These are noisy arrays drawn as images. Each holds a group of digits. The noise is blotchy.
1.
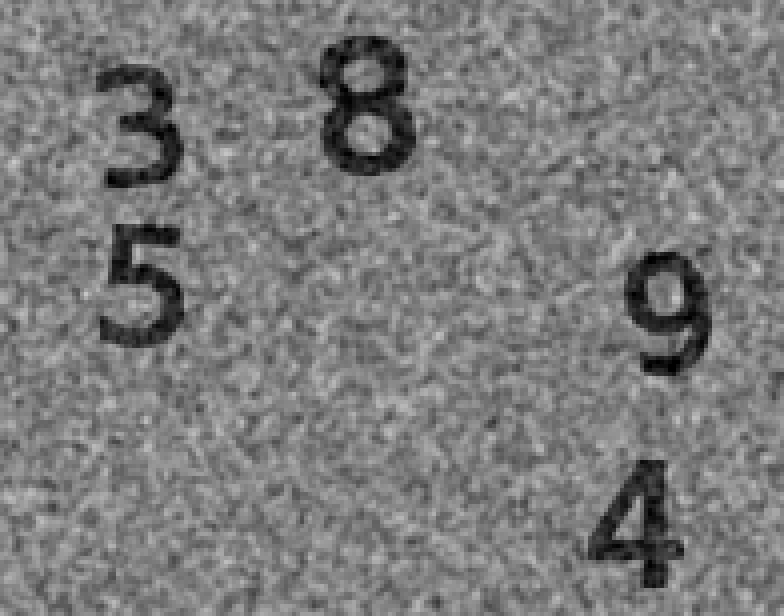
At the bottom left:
nothing
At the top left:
3
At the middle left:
5
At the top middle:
8
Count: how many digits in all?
5
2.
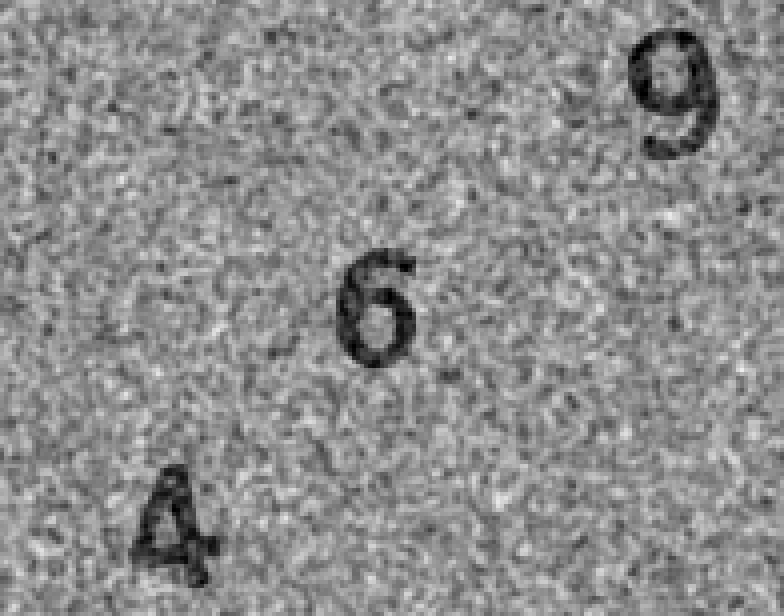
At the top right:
9
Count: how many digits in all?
3
